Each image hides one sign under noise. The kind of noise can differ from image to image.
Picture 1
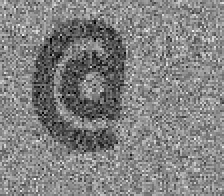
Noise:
low rank plus noise
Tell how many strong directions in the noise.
five to eight
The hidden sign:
at sign
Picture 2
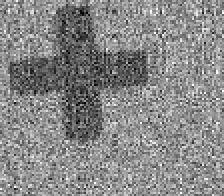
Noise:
low rank plus noise
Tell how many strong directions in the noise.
two
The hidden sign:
plus sign
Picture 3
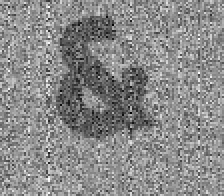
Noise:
columns of uneven size
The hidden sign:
ampersand
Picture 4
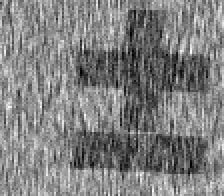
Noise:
streaked along the columns
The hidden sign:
plus-minus sign
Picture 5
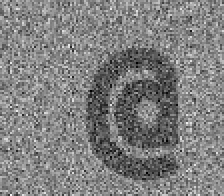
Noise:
low rank plus noise
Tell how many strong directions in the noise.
five to eight
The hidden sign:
at sign
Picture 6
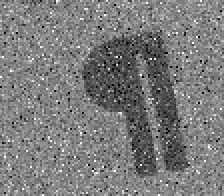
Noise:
heavy tails
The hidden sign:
pilcrow
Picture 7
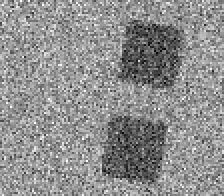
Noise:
independent entries
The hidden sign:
colon
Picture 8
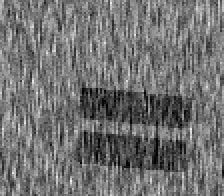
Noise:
streaked along the columns
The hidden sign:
equals sign
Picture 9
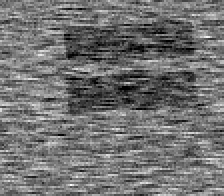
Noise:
streaked along the rows
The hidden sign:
equals sign
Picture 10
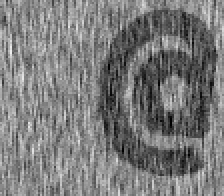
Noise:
streaked along the columns
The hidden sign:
at sign
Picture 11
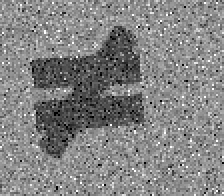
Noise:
heavy tails
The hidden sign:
not-equal sign
